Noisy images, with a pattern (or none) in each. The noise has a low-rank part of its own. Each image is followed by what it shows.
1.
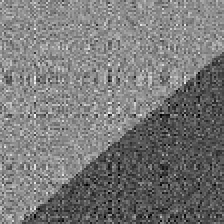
a sharp edge
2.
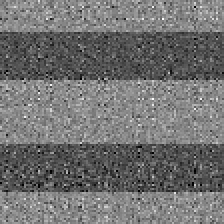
horizontal stripes
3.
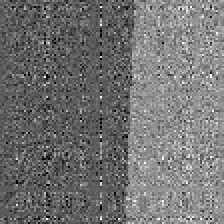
a sharp edge
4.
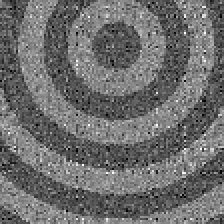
rings round one point
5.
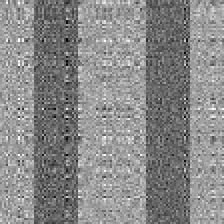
vertical stripes
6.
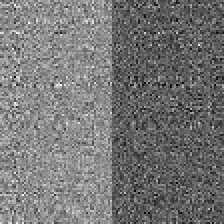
a sharp edge
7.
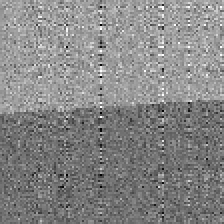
a sharp edge
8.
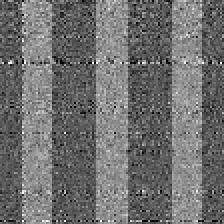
vertical stripes
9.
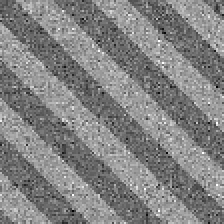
diagonal stripes
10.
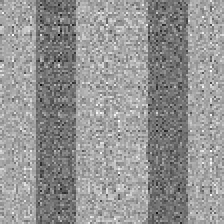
vertical stripes
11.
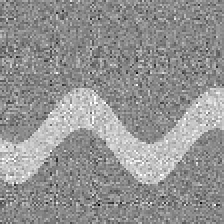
a wavy band
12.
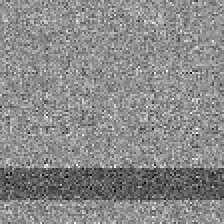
one horizontal stripe
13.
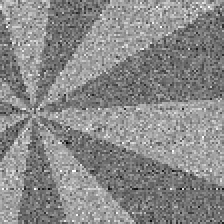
spokes from one point
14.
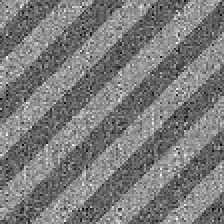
diagonal stripes
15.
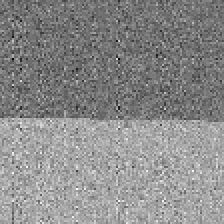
a sharp edge
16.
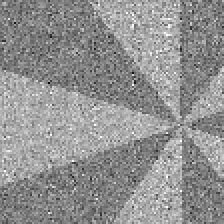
spokes from one point
